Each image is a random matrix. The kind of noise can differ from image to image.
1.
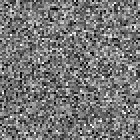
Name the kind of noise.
independent entries
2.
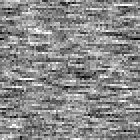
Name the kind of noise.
streaked along the rows
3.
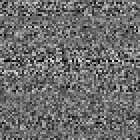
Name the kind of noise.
rows of uneven size
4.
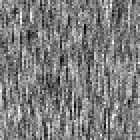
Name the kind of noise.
streaked along the columns
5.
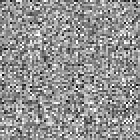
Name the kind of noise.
low rank plus noise
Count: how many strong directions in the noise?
two
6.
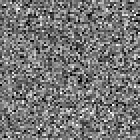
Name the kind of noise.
independent entries
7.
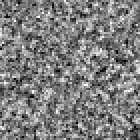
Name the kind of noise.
blotchy
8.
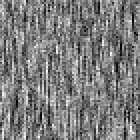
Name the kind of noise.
streaked along the columns
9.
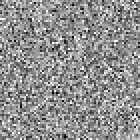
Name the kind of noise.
independent entries
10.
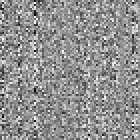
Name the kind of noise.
columns of uneven size
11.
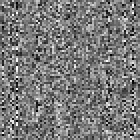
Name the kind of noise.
columns of uneven size
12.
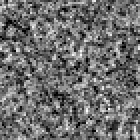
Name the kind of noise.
blotchy
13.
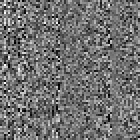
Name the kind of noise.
columns of uneven size
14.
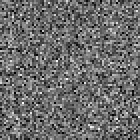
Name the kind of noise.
independent entries
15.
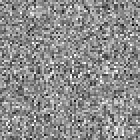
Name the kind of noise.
low rank plus noise
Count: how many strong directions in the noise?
one
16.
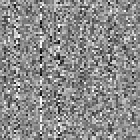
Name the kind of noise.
columns of uneven size
